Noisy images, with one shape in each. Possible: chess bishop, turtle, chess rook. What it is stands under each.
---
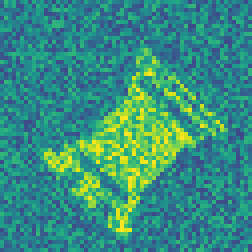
light chess rook
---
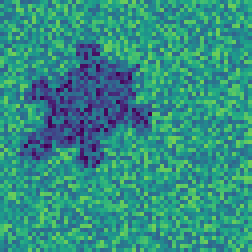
dark turtle
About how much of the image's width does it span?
half
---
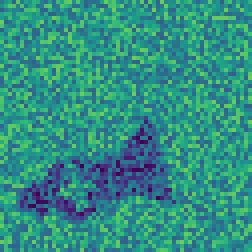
dark chess bishop
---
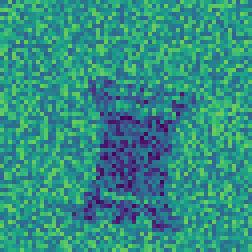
dark chess rook
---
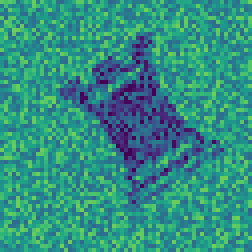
dark chess rook
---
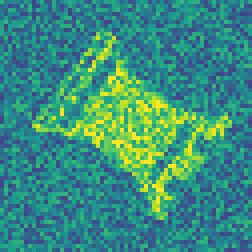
light chess rook
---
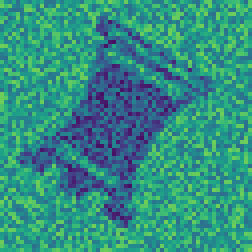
dark chess rook
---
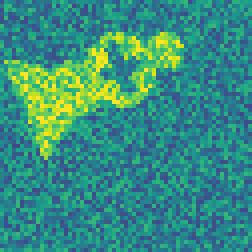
light chess bishop
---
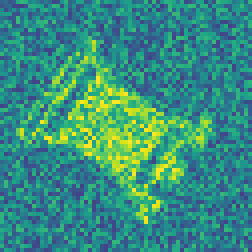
light chess rook
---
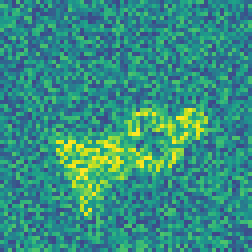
light chess bishop
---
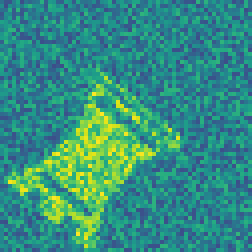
light chess rook
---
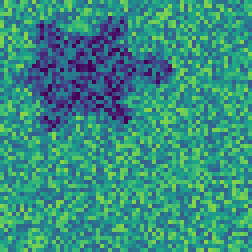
dark turtle
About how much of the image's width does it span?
two thirds
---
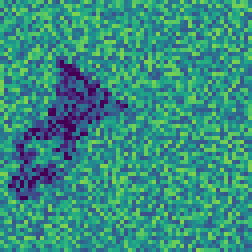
dark chess bishop
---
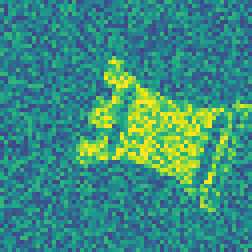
light chess rook
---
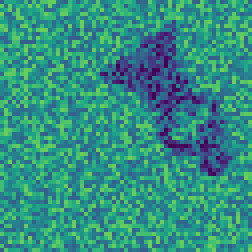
dark chess bishop
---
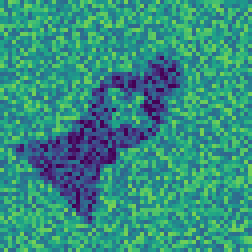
dark chess bishop
